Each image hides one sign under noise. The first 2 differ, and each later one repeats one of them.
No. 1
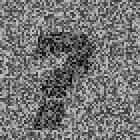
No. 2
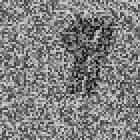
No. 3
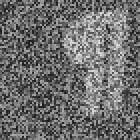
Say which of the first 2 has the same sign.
2
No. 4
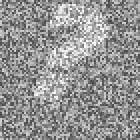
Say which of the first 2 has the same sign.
1
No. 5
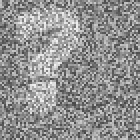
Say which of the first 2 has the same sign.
1
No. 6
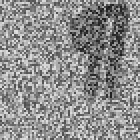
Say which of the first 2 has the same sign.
2
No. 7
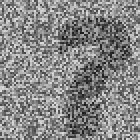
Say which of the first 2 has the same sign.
1
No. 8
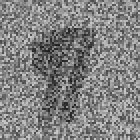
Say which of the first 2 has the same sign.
2
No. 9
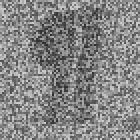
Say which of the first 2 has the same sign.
2
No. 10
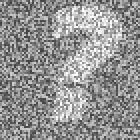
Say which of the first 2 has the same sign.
1
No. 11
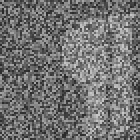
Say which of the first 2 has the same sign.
2
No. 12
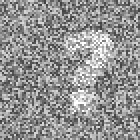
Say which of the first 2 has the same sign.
1
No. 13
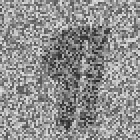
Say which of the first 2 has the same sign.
2
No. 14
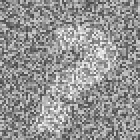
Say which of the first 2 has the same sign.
1
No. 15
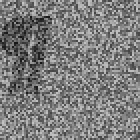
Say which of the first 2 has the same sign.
2
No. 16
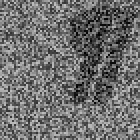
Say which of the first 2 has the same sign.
2
